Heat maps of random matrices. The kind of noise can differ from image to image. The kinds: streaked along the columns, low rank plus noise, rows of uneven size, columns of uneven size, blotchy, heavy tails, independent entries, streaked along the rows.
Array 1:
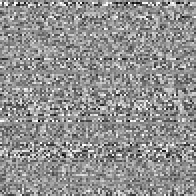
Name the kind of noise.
rows of uneven size
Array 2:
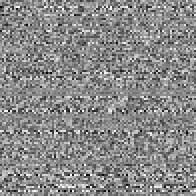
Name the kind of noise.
rows of uneven size
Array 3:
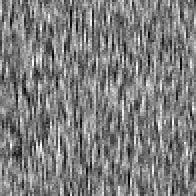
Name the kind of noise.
streaked along the columns
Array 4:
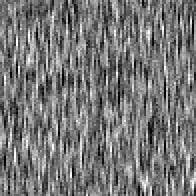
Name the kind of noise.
streaked along the columns
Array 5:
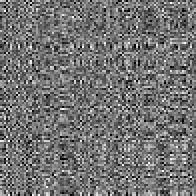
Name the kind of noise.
low rank plus noise
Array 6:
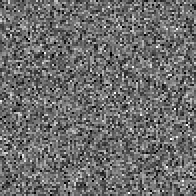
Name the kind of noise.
independent entries
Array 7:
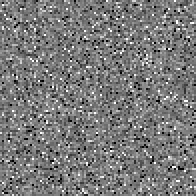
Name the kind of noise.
heavy tails
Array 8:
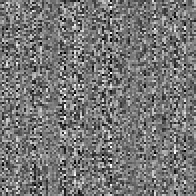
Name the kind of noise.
columns of uneven size
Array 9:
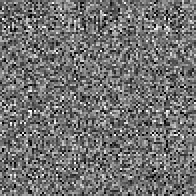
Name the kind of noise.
low rank plus noise
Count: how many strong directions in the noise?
five to eight
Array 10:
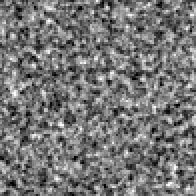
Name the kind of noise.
blotchy
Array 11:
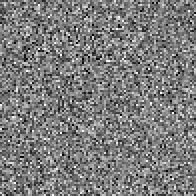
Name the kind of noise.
independent entries
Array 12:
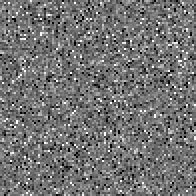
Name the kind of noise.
heavy tails
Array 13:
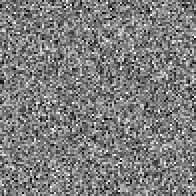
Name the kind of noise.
independent entries
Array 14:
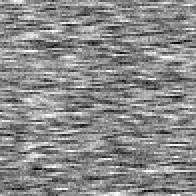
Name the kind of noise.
streaked along the rows
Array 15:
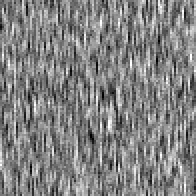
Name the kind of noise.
streaked along the columns
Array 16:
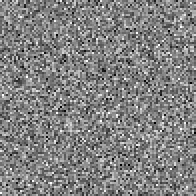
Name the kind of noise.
independent entries
